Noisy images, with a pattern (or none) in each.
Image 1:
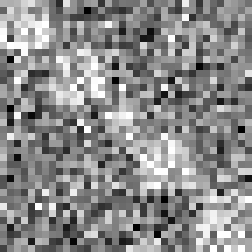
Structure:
blocks along the diagonal
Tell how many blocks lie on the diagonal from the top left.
5
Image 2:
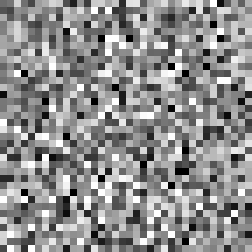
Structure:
only noise
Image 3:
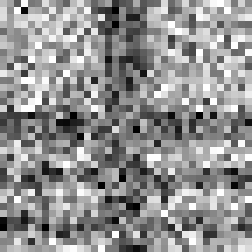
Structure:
bands of rows crossing bands of columns
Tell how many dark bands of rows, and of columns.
3 and 1
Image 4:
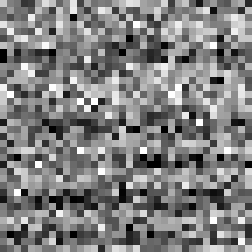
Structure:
bands of rows
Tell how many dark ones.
5
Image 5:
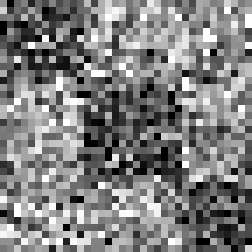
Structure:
blocks along the diagonal
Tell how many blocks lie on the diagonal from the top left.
3
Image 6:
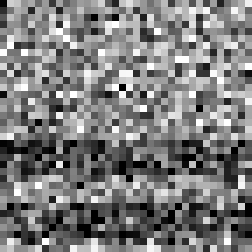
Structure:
bands of rows
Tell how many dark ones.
2
